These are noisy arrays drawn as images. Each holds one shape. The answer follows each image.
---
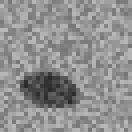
ellipse
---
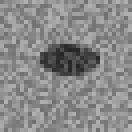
ellipse
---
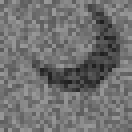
crescent
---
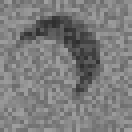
crescent
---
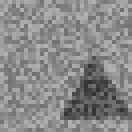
triangle
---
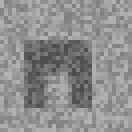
square with a notch
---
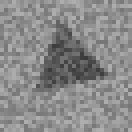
triangle
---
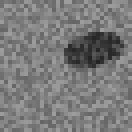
ellipse
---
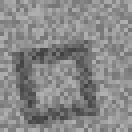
square frame
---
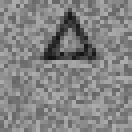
triangle frame
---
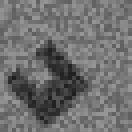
square with a notch
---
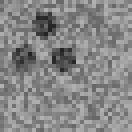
three dots
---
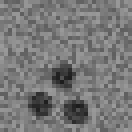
three dots
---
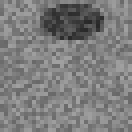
ellipse
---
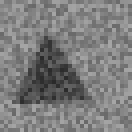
triangle
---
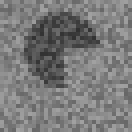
disc with a wedge cut out
